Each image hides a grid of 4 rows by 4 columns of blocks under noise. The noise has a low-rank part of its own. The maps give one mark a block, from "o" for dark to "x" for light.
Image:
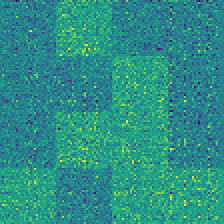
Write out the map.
o x o o
o o x o
o x x o
x o x x
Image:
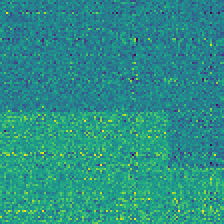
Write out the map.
o o o o
o o o o
x x x o
x x x x
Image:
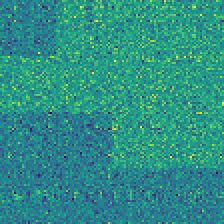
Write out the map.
o x x x
x x x x
o o x x
o o o o
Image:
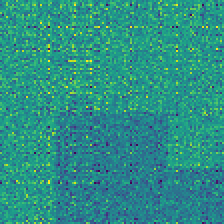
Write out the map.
x x x x
x x x x
x o o x
x o o o
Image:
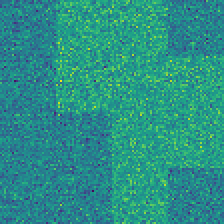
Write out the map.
o x x o
o x x x
o o x x
o o x o
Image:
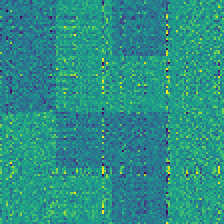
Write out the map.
o x o x
o x x x
x o o x
x x o x
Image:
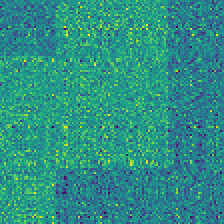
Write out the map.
o x x o
x x x o
x x x o
x o o o
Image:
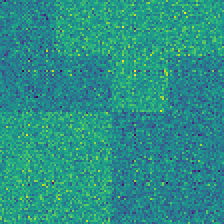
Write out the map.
o x x x
o o x o
x x o o
x x o o
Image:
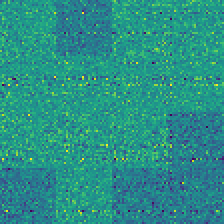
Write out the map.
x o x x
x x x x
x x x o
o x o o
